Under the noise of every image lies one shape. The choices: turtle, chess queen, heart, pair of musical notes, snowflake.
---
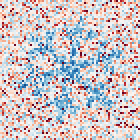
blue snowflake
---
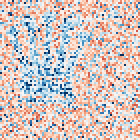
blue chess queen
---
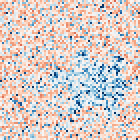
blue turtle
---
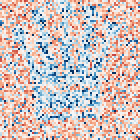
blue chess queen
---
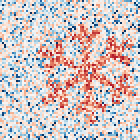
red snowflake
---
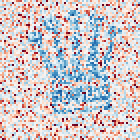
blue chess queen
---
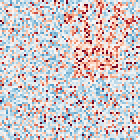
red chess queen
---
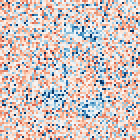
blue pair of musical notes
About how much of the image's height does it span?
two thirds
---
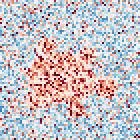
red turtle
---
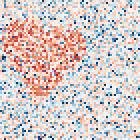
red heart
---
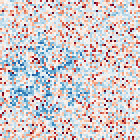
blue snowflake
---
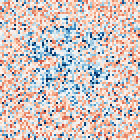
blue snowflake
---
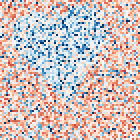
blue heart
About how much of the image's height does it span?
two thirds
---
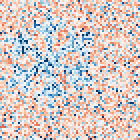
blue snowflake
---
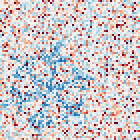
blue snowflake
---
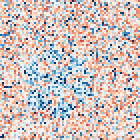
blue snowflake
